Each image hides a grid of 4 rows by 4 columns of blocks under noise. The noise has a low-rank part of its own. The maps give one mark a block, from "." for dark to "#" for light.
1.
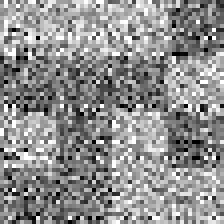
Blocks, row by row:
# # # .
. . . #
# . # .
. . # #
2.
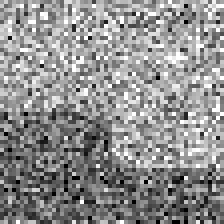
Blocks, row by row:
# # # #
# # # #
. . # #
. . . .
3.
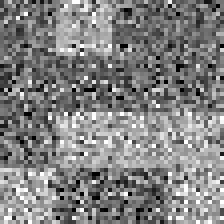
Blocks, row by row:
. # . .
. . . .
. # # #
# . . #
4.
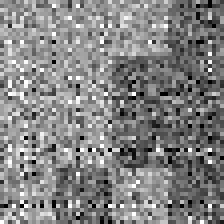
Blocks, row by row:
# # # .
# # . .
# # . .
# . # .
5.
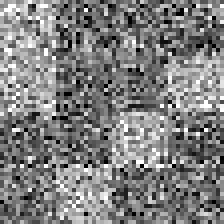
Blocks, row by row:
# . . .
# . . #
. . # .
. # . .
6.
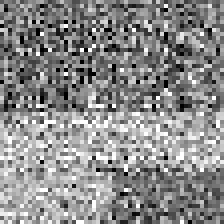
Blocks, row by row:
. . . .
. . . .
# # # #
# # . .
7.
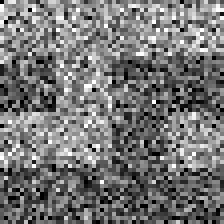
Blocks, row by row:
# # # #
. # . .
# # . #
. . . .
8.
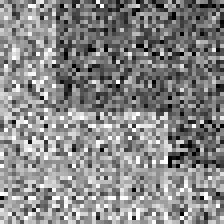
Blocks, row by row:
# . . .
# . . .
# # # .
# # # #
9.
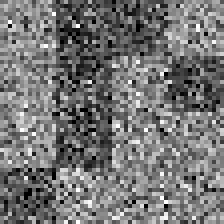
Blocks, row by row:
# . . #
# . # .
# . # #
. # # #
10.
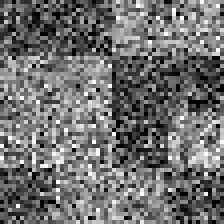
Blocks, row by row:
. . # #
# # . .
# # . #
. # # .
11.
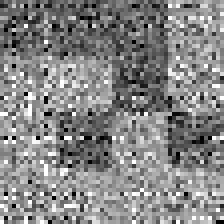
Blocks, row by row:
. . . #
# # . #
# . # .
# # # #
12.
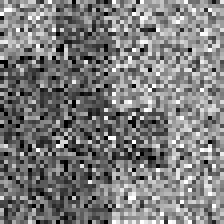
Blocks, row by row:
# . # #
. . # #
. . . #
. . # #
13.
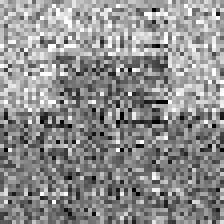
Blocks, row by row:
# # # #
# . . #
. . . .
. . . .
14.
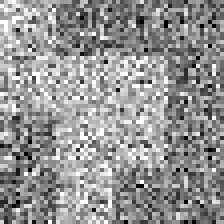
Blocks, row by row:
# . . .
# # # .
. # # .
. # . .
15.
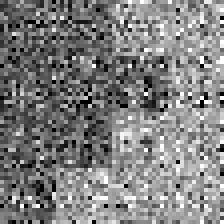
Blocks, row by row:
. . # #
. . . #
. . # #
. # # #
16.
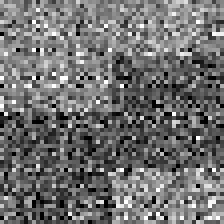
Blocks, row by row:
# # # #
# # . .
. . . .
. . # #
